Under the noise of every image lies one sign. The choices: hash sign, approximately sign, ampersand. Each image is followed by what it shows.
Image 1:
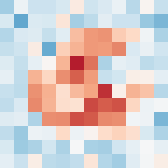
ampersand
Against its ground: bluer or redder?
redder
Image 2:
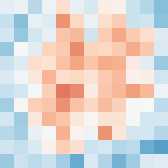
hash sign
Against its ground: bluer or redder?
redder
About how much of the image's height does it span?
nearly all
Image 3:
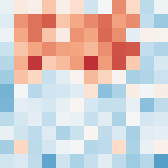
approximately sign
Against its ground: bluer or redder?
redder
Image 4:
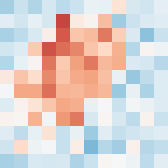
hash sign
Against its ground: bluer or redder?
redder
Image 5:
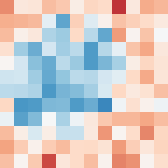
hash sign
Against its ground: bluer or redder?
bluer
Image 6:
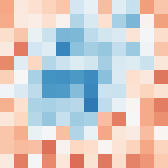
hash sign
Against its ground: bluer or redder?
bluer
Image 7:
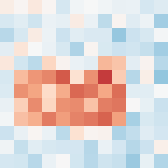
approximately sign
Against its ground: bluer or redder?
redder
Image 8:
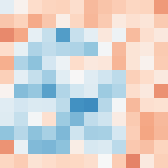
ampersand
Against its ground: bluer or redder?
bluer
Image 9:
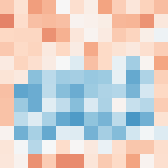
approximately sign
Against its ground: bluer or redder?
bluer
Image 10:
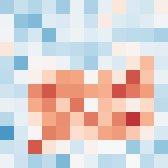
approximately sign
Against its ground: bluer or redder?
redder
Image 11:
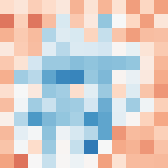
hash sign
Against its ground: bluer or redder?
bluer
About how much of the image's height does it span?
nearly all
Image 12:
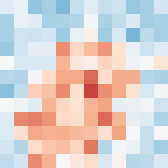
hash sign
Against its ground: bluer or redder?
redder
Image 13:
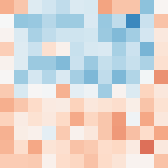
approximately sign
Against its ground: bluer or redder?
bluer
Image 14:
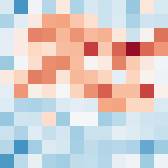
approximately sign
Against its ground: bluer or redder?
redder
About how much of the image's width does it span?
nearly all
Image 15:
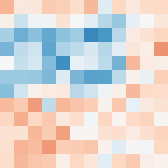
approximately sign
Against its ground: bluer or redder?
bluer
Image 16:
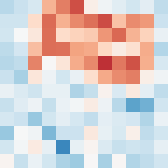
approximately sign
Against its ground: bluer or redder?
redder
